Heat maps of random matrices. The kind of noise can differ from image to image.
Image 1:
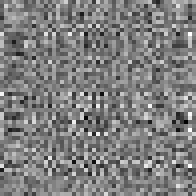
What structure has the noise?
low rank plus noise
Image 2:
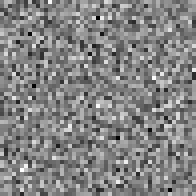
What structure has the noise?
independent entries
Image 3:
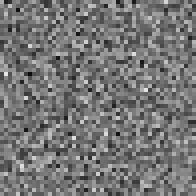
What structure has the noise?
independent entries
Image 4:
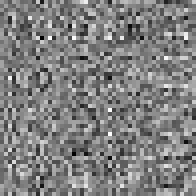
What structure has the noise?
low rank plus noise
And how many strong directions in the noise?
three or four
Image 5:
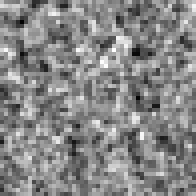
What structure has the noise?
blotchy
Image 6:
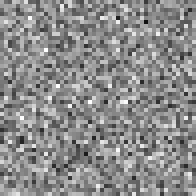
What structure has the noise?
independent entries
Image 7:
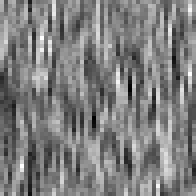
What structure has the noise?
streaked along the columns
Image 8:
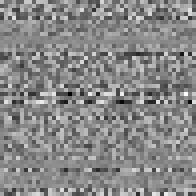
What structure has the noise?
rows of uneven size
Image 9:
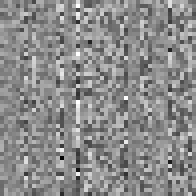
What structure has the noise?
columns of uneven size
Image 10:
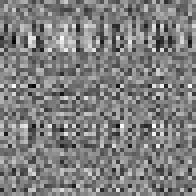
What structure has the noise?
low rank plus noise
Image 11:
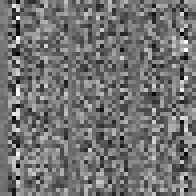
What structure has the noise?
columns of uneven size
